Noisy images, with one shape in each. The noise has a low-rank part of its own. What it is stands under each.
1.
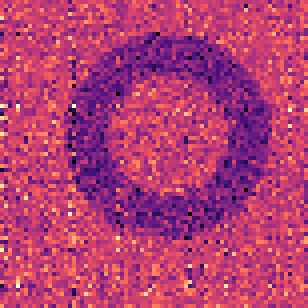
ring
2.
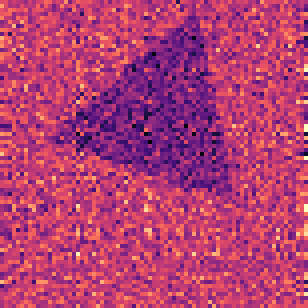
triangle
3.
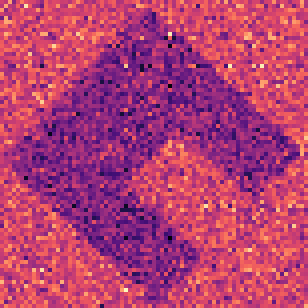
square with a notch
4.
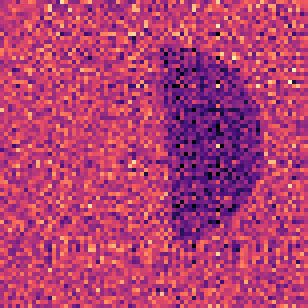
half disc
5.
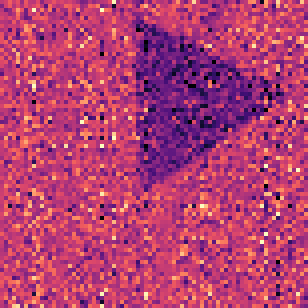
triangle
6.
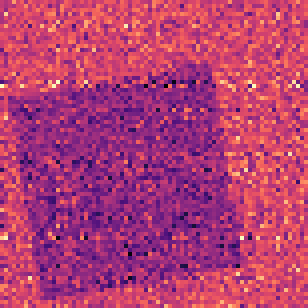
square
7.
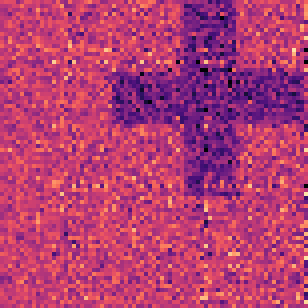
cross
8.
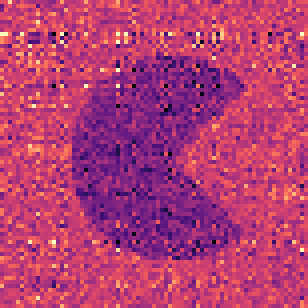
disc with a wedge cut out
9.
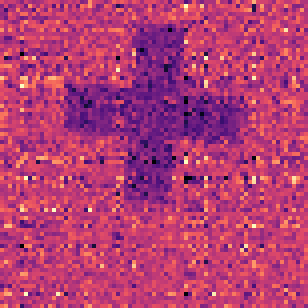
cross
